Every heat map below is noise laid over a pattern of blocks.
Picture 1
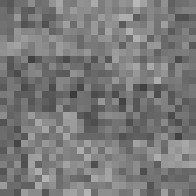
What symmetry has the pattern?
the same after a half turn
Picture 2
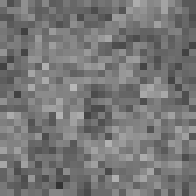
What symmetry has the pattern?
mirrored about the diagonal from the top left
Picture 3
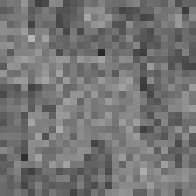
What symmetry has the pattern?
mirrored about the diagonal from the bottom left
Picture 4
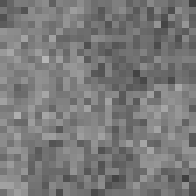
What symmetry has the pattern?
no symmetry
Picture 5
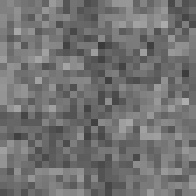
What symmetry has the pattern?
the same after a half turn
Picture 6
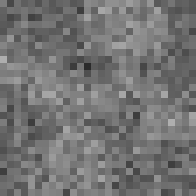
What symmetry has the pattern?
the same after a half turn
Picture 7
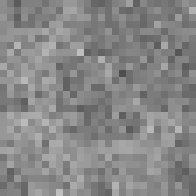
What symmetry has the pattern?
mirrored about the diagonal from the bottom left
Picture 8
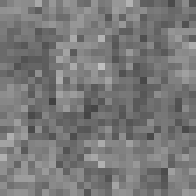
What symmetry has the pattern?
no symmetry
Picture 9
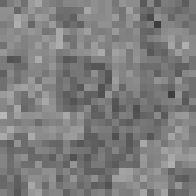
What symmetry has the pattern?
mirrored about the diagonal from the top left
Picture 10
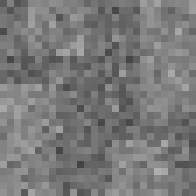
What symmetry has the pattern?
the same after a half turn
